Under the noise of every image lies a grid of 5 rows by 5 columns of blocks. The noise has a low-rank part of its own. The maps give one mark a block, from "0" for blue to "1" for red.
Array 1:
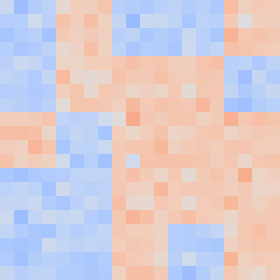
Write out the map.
0 1 0 0 1
0 1 1 1 0
1 0 1 1 1
0 0 1 1 1
0 0 1 0 1
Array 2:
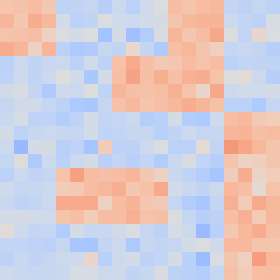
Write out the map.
1 0 0 1 0
0 0 1 1 0
0 0 0 0 1
0 1 1 0 1
0 0 0 0 1
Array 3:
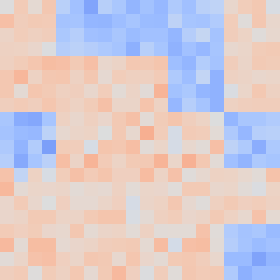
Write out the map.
1 0 0 0 1
1 1 1 0 1
0 1 1 1 0
1 1 1 1 1
1 1 1 1 0
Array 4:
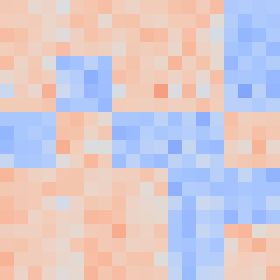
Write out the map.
1 1 1 1 0
1 0 1 1 0
0 1 0 0 1
1 1 1 0 0
1 1 1 0 1
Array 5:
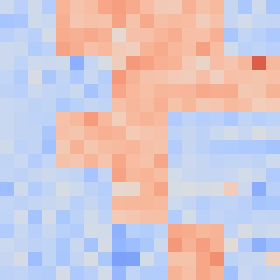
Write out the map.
0 1 1 1 0
0 0 1 1 1
0 1 1 0 0
0 0 1 0 0
0 0 0 1 0
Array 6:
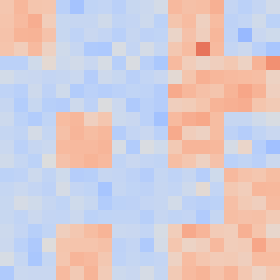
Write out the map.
1 0 0 1 0
0 0 0 1 1
0 1 0 1 0
0 0 0 0 1
0 1 0 1 1
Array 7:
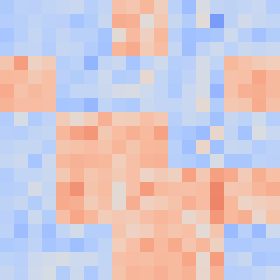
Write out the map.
0 0 1 0 0
1 0 0 0 1
0 1 1 0 0
0 1 1 1 1
0 0 1 1 0
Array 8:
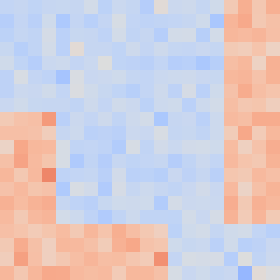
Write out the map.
0 0 0 0 1
0 0 0 0 1
1 0 0 0 1
1 0 0 0 1
1 1 1 0 0
